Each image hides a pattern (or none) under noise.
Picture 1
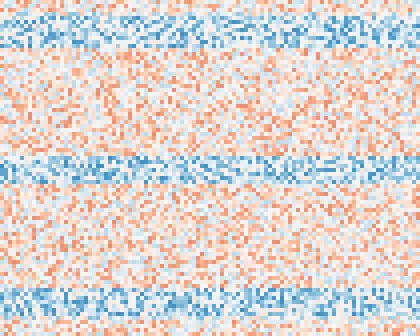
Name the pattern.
bands of rows
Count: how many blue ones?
3
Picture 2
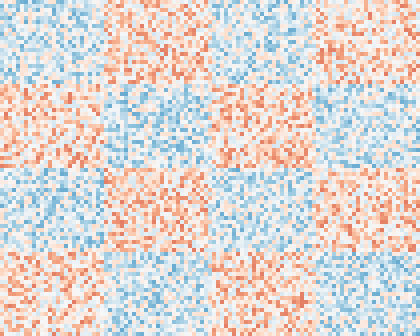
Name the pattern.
a checkerboard
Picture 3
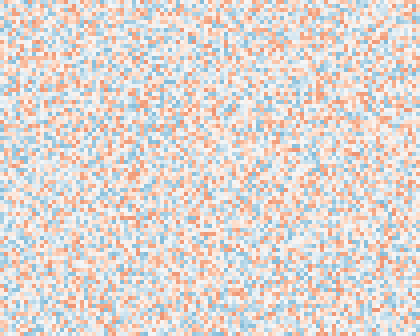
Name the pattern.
only noise
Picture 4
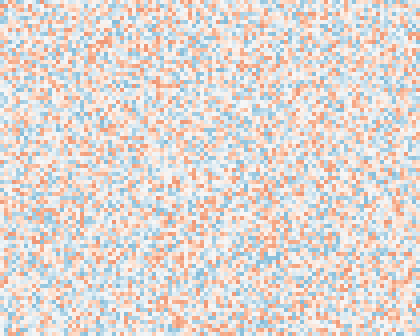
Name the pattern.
only noise
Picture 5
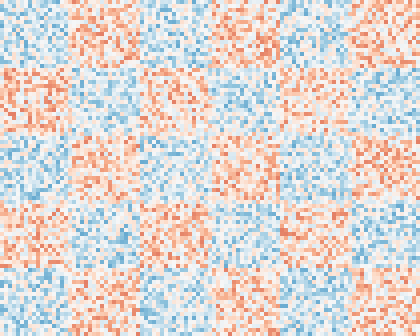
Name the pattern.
a checkerboard
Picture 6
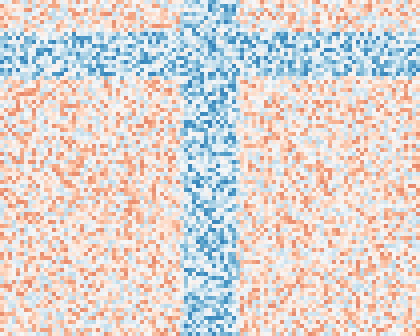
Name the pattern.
bands of rows crossing bands of columns
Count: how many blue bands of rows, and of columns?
1 and 1
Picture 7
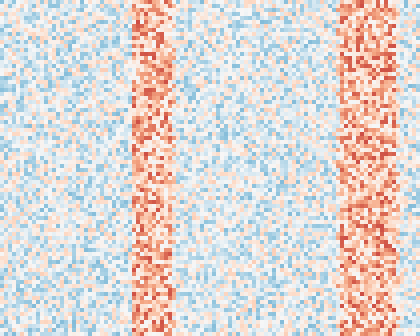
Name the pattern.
bands of columns
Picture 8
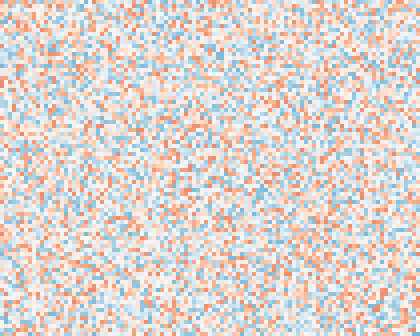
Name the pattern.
only noise
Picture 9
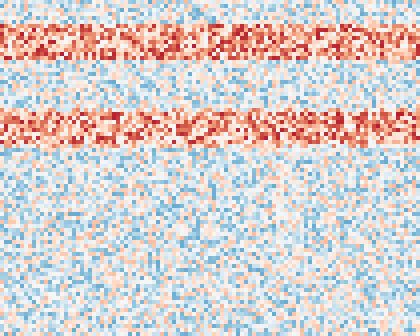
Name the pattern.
bands of rows
